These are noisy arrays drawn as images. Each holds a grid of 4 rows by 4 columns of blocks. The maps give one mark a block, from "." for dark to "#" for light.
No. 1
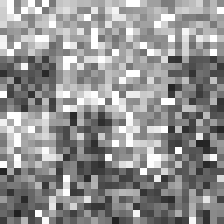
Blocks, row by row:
####
.##.
#.#.
....
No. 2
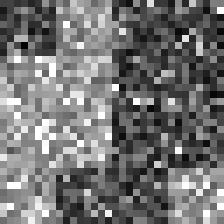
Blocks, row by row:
.#..
##..
##..
#..#
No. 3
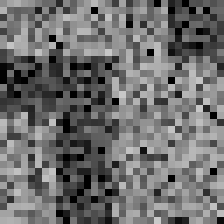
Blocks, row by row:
###.
..##
#.##
#.##
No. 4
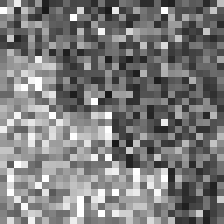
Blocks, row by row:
....
#...
##..
###.
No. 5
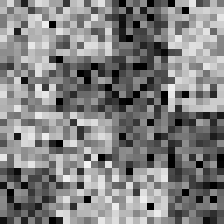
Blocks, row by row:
##.#
#..#
##..
.##.
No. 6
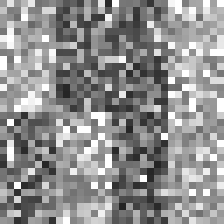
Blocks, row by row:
#..#
#..#
.#.#
.#.#
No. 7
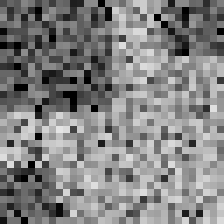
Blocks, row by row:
..#.
..##
####
.###
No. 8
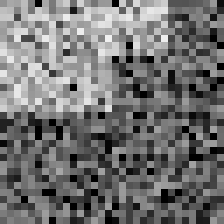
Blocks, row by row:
###.
##..
....
....
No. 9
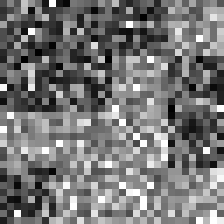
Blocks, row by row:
...#
..#.
###.
.###
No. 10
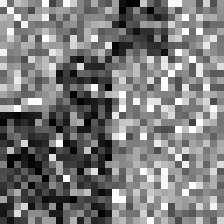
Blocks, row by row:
##.#
#.##
..##
..##
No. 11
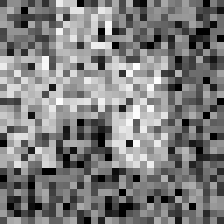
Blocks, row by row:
.#..
###.
#.#.
....
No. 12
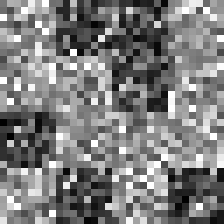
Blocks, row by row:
#..#
##.#
.###
#.#.
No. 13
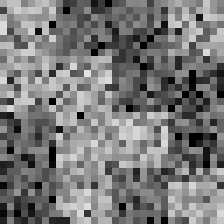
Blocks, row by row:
#..#
##..
.##.
.#.#
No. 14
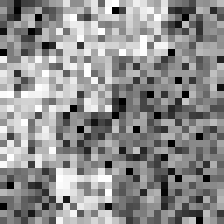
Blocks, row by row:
.##.
##..
#...
.#..
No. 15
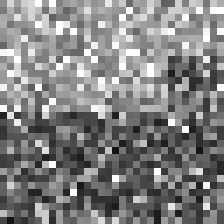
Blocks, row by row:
####
###.
....
....
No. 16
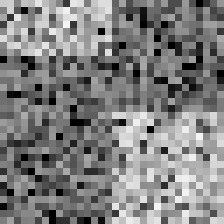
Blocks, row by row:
##..
....
..##
..##
